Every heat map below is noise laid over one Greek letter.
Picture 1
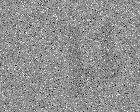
dark mu
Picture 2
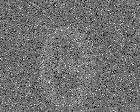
light theta
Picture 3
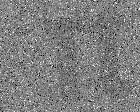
dark pi
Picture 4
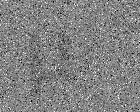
dark mu
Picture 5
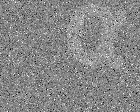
light alpha
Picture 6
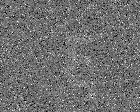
light xi
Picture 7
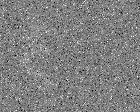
light xi
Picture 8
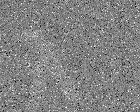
light lambda
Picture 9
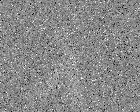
light lambda
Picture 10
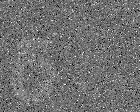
light delta
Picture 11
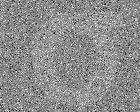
light sigma
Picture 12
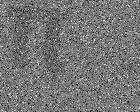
dark pi
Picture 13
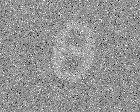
light theta
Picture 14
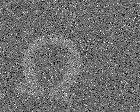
light omega
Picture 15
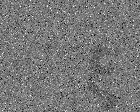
dark xi
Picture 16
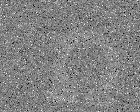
light omega
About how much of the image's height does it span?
two thirds
